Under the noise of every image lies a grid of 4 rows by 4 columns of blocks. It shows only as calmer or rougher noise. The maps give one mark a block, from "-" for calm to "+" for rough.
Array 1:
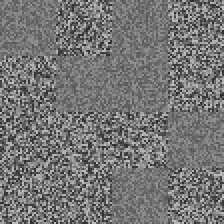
- + - +
+ - - +
+ + + -
+ + - +
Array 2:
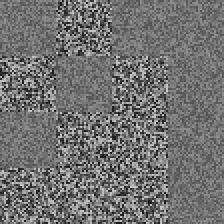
- + - -
+ - + -
- + + -
+ + + -
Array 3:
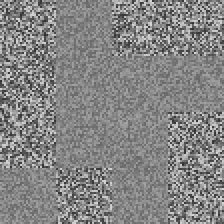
+ - + +
+ - - -
+ - - +
- + - +
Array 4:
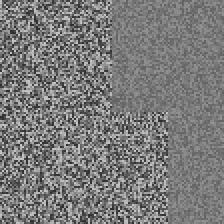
+ + - -
+ + - -
+ + + -
+ + + -
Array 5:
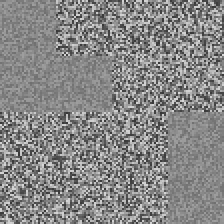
- + + +
- - + +
+ + + -
+ + + -
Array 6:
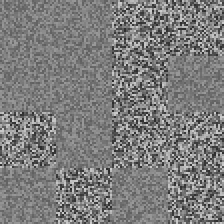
- - + +
- - + -
+ - + +
- + - +
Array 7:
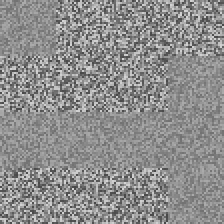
- + + +
+ + + -
- - - -
+ + + -
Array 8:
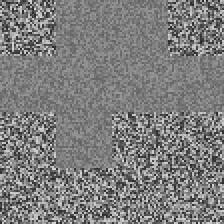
+ - - +
- - - -
+ - + +
+ + + +
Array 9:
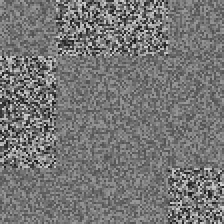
- + + -
+ - - -
+ - - -
- - - +
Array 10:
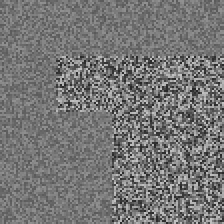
- - - -
- + + +
- - + +
- - + +
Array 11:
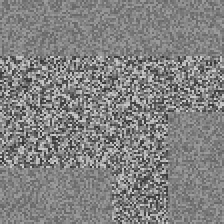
- - - -
+ + + +
+ + + -
- - + -
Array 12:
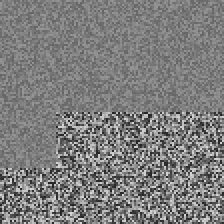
- - - -
- - - -
- + + +
+ + + +
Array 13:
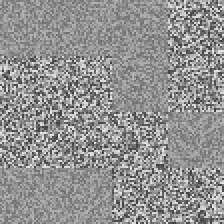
- - - +
+ + - +
+ + + -
- - + +
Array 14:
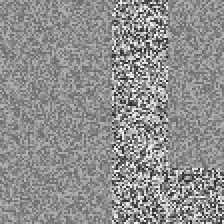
- - + -
- - + -
- - + -
- - + +
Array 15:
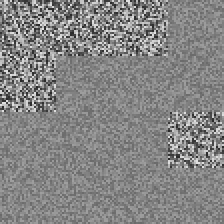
+ + + -
+ - - -
- - - +
- - - -
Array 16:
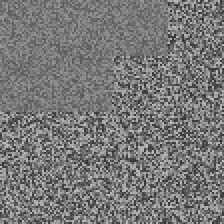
- - - +
- - + +
+ + + +
+ + + +
